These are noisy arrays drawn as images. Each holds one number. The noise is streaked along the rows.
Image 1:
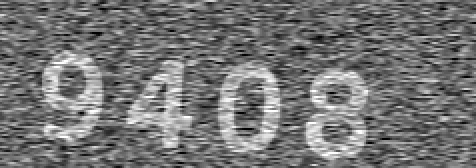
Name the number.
9408
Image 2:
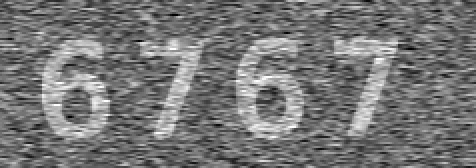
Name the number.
6767
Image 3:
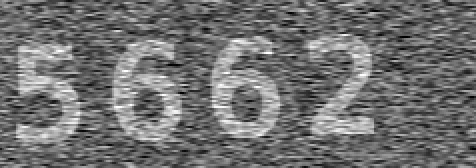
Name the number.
5662
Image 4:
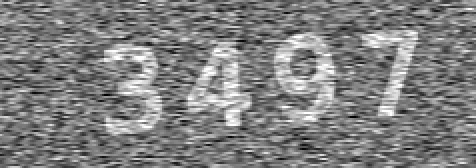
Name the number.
3497
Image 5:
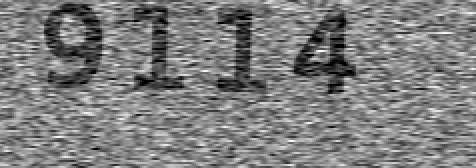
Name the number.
9114
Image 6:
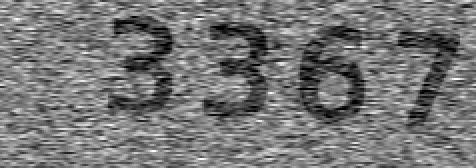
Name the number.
3367
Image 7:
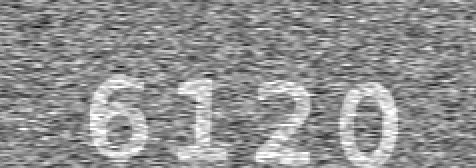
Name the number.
6120
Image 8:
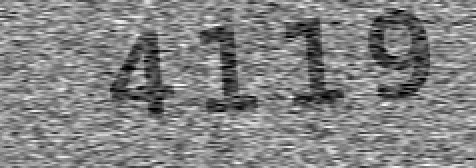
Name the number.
4119
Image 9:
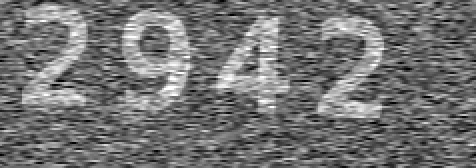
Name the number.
2942
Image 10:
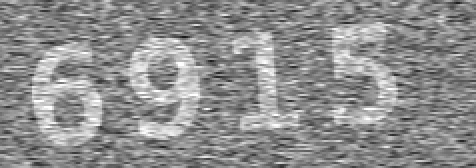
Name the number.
6915
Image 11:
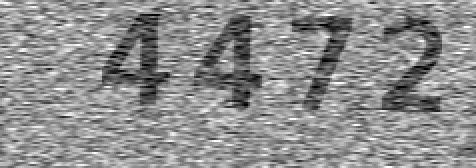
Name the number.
4472
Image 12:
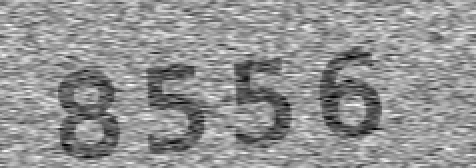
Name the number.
8556
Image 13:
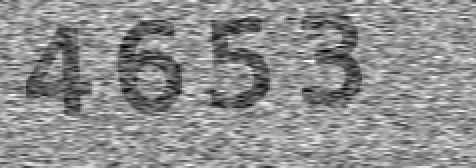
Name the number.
4653
